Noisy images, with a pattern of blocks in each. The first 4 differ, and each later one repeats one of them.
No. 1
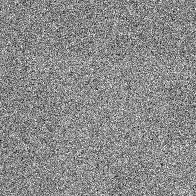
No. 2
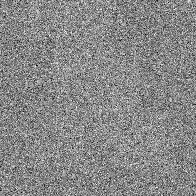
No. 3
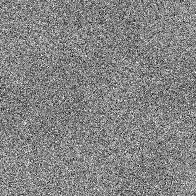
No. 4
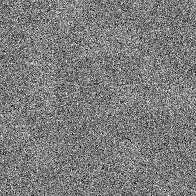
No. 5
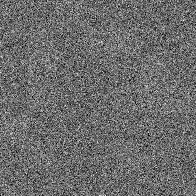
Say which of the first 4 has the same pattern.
4
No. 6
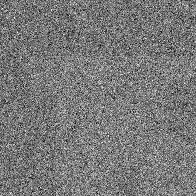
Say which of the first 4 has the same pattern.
1
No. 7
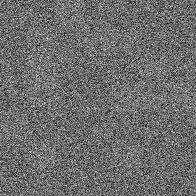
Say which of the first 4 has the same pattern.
4
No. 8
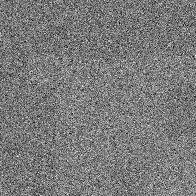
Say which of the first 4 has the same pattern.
1
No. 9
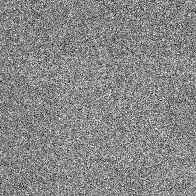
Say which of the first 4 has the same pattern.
1
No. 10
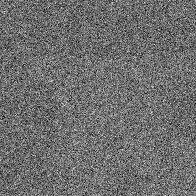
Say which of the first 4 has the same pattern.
1
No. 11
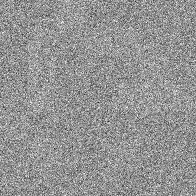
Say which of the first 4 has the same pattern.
4
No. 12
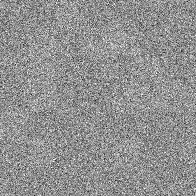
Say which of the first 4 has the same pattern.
4
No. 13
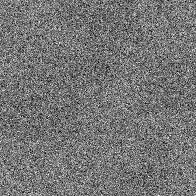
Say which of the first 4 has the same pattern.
3
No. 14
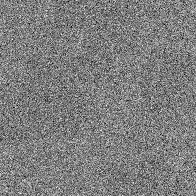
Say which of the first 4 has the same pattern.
3
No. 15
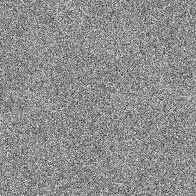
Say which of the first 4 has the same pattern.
4
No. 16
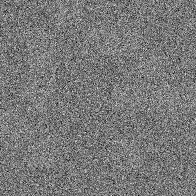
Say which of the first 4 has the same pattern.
4
